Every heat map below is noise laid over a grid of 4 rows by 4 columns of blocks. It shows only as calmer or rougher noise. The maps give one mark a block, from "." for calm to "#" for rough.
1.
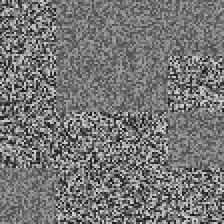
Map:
# . . .
# . . #
# # # .
. # # #
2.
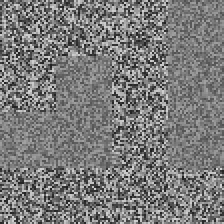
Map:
# # # .
# . # .
. . # .
# # # #
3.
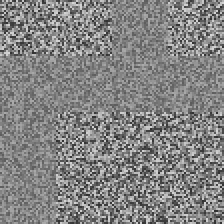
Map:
# # . #
. . . .
. # # #
. # # #
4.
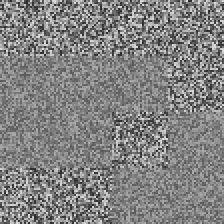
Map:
# # # #
. . . #
. . # .
# # . .
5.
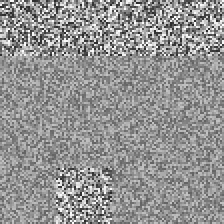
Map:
# # # #
. . . .
. . . .
. # . .
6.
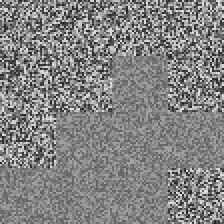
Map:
# # # #
# # . #
# . . .
. . . #
